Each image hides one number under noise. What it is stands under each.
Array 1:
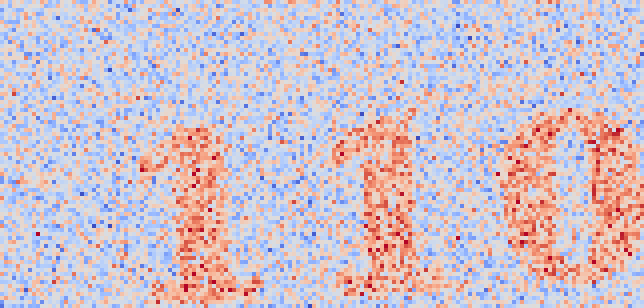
110
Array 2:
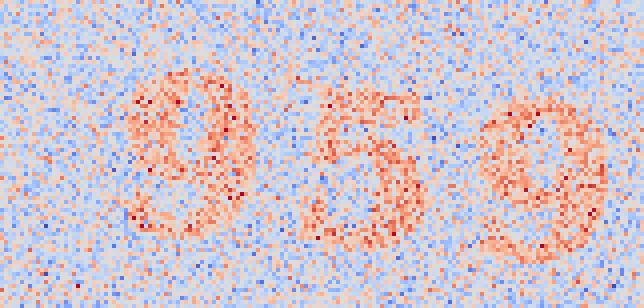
959
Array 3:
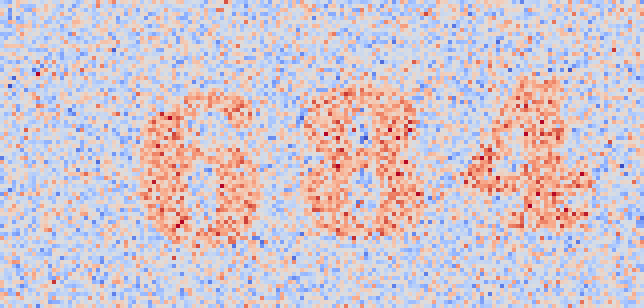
684
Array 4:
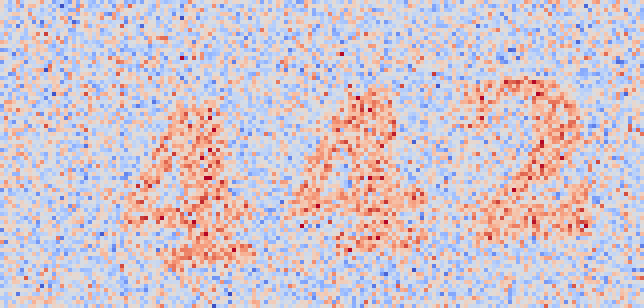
442
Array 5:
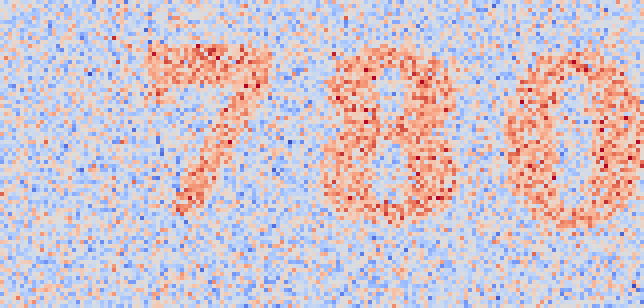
780
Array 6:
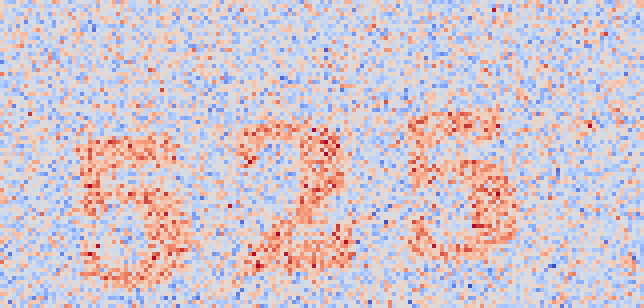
525
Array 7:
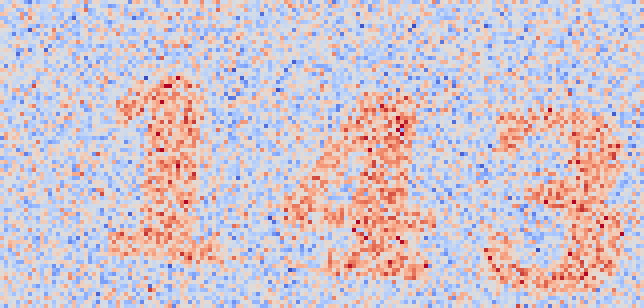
143
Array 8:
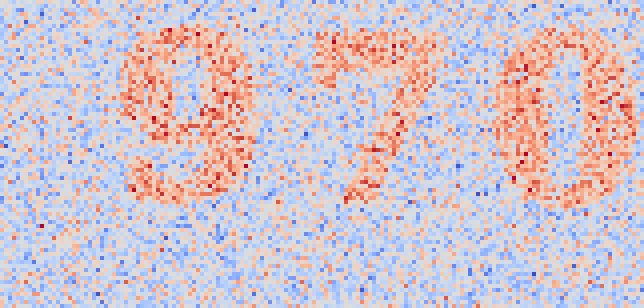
970
